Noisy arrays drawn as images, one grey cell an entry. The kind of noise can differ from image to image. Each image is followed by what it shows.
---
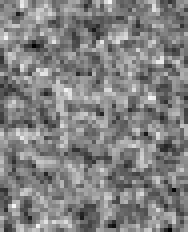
blotchy
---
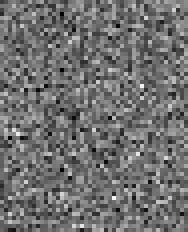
independent entries
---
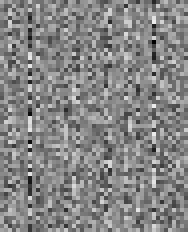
columns of uneven size
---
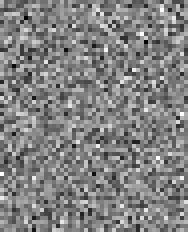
independent entries
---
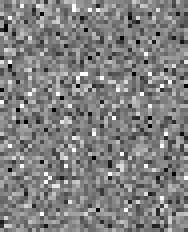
heavy tails
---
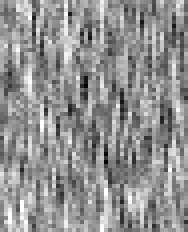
streaked along the columns
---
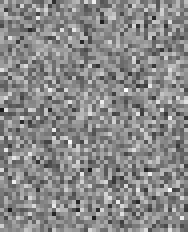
independent entries
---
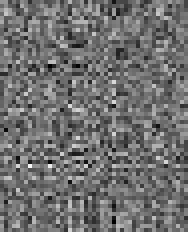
low rank plus noise
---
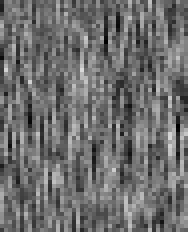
streaked along the columns
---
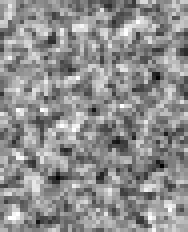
blotchy
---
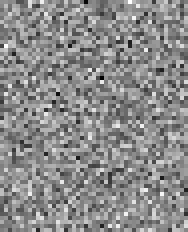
independent entries
